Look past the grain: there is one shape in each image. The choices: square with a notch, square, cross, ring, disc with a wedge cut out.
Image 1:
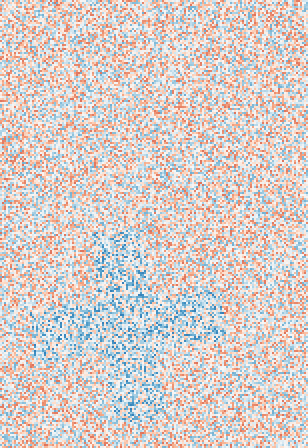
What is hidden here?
blue cross
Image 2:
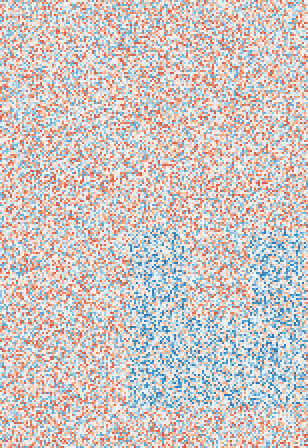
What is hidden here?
blue square with a notch
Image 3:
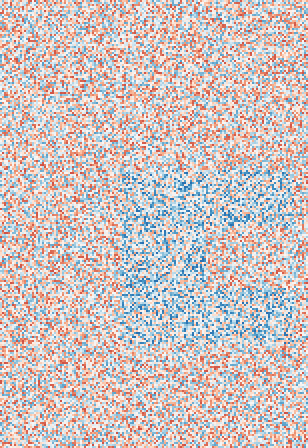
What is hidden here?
blue square with a notch
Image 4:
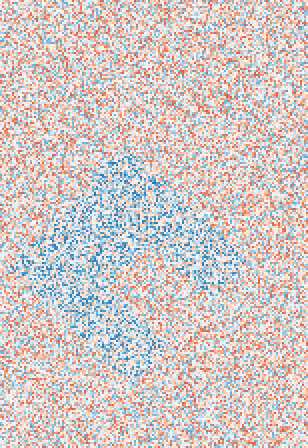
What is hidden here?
blue square with a notch
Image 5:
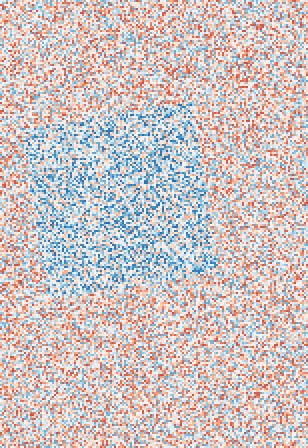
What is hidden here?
blue square
